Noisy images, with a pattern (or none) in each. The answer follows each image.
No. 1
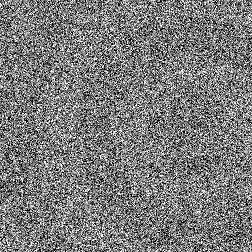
rings round one point
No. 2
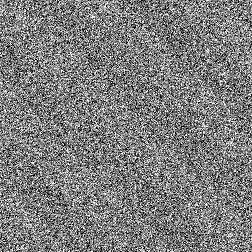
diagonal stripes
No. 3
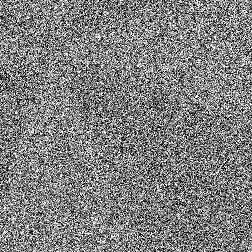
spokes from one point
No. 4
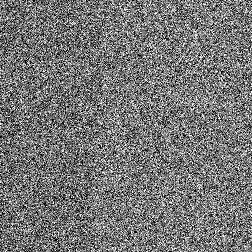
a sharp edge
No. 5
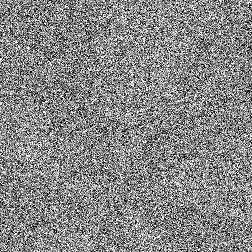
spokes from one point
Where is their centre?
bottom middle
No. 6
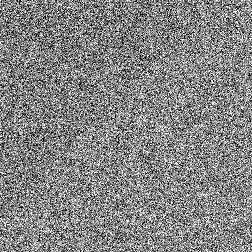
a sharp edge
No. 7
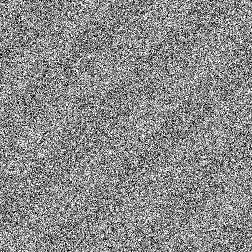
diagonal stripes
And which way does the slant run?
bottom left to top right
